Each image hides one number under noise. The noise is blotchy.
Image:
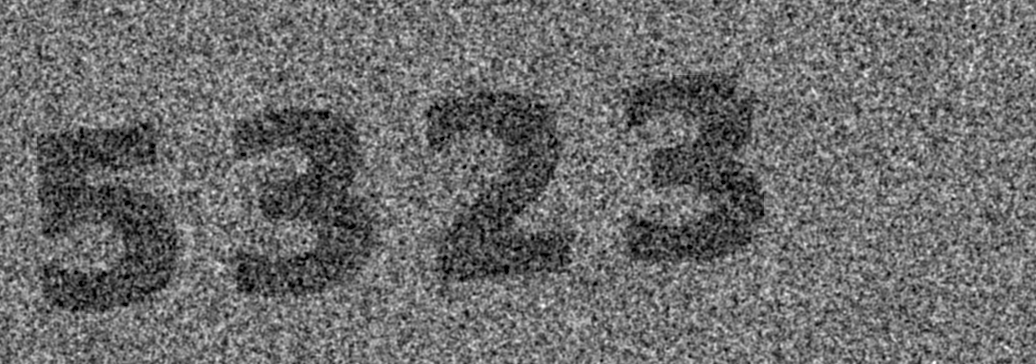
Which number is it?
5323
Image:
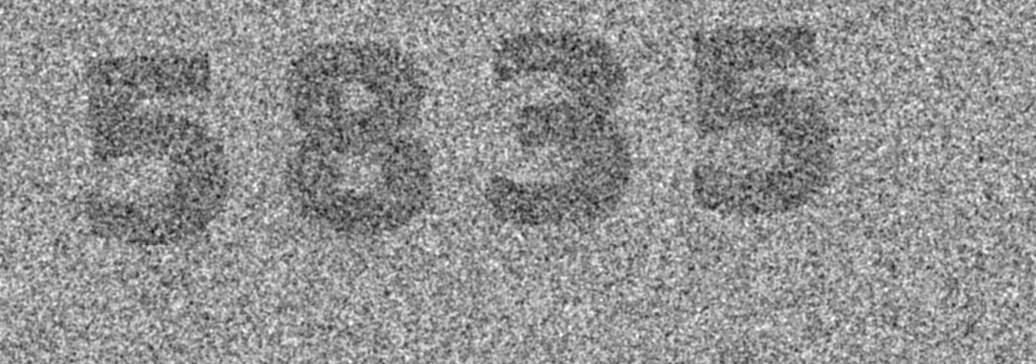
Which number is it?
5835
